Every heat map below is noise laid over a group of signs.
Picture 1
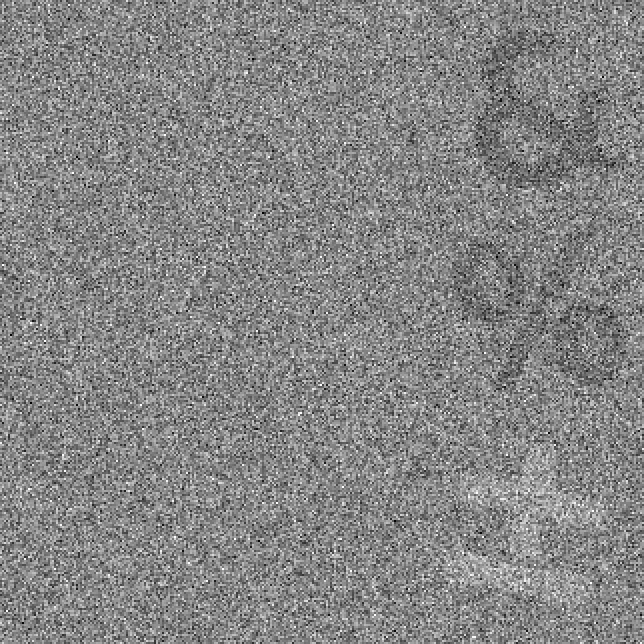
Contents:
top right: dark ampersand; middle right: dark percent sign; bottom right: light plus-minus sign
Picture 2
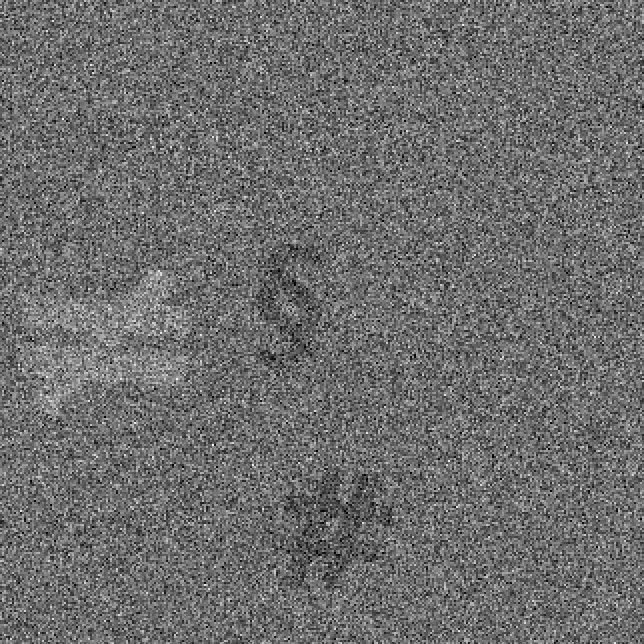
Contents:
middle left: light not-equal sign; centre: dark section sign; bottom middle: dark hash sign
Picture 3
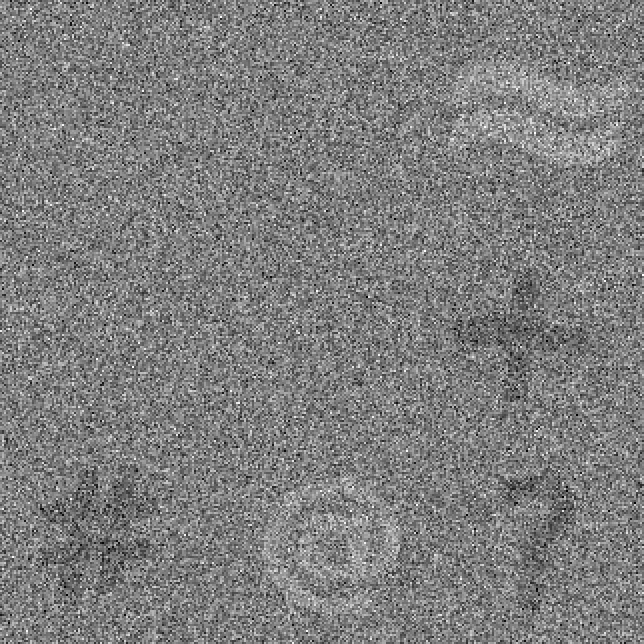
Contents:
top right: light approximately sign; middle right: dark plus sign; bottom left: dark hash sign; bottom middle: light at sign; bottom right: dark question mark
